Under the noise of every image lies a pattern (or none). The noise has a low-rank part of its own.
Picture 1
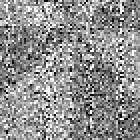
spokes from one point
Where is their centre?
top middle
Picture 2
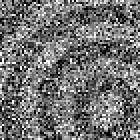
rings round one point
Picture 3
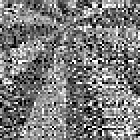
spokes from one point
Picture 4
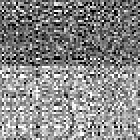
a sharp edge
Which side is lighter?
bottom
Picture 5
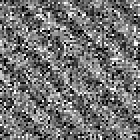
diagonal stripes
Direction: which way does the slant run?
top left to bottom right
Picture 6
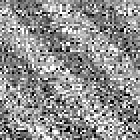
diagonal stripes
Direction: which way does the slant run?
top left to bottom right
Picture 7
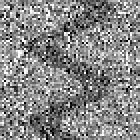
a wavy band
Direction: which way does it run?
top to bottom
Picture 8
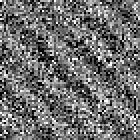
diagonal stripes
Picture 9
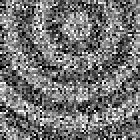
rings round one point
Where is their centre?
top middle
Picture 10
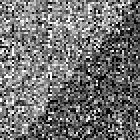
a sharp edge
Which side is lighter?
top left
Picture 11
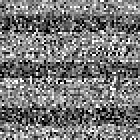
horizontal stripes
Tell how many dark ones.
3
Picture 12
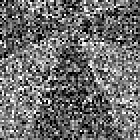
spokes from one point
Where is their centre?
top middle
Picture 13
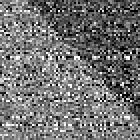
a sharp edge
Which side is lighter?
bottom left
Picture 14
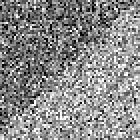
a sharp edge
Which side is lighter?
bottom right
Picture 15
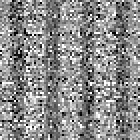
vertical stripes
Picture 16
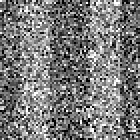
vertical stripes
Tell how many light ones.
2
